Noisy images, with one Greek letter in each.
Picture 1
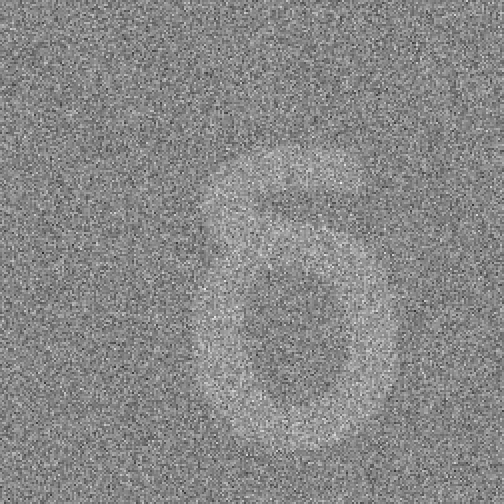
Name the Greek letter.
delta
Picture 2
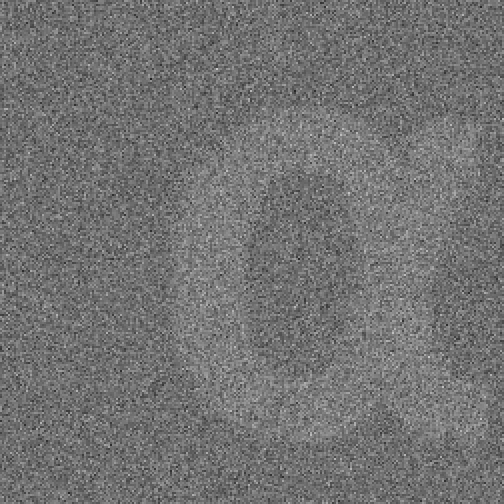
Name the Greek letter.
alpha
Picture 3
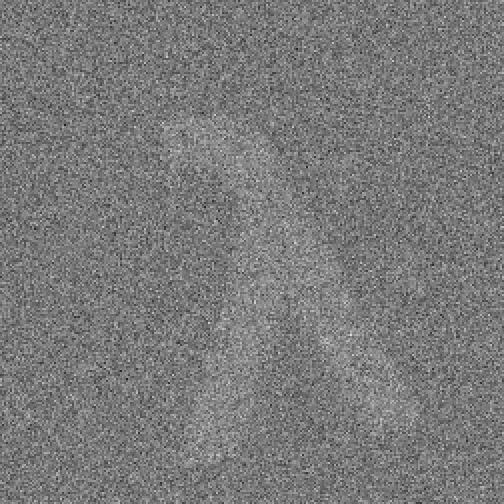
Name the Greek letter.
lambda
